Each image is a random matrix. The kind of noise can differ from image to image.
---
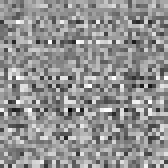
rows of uneven size
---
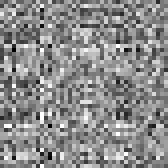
low rank plus noise
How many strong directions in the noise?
two
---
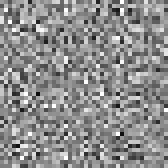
low rank plus noise
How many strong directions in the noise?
two
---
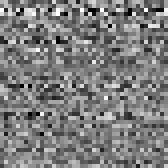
rows of uneven size
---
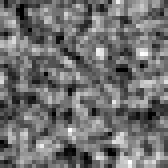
blotchy
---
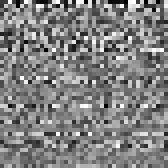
rows of uneven size
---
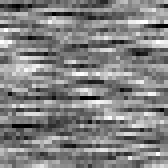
streaked along the rows
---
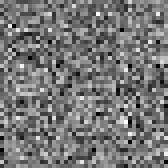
low rank plus noise
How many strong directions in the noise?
five to eight
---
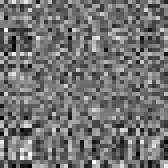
low rank plus noise
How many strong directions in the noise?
one
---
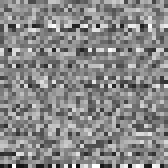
rows of uneven size
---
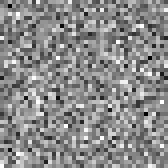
independent entries
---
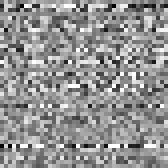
rows of uneven size
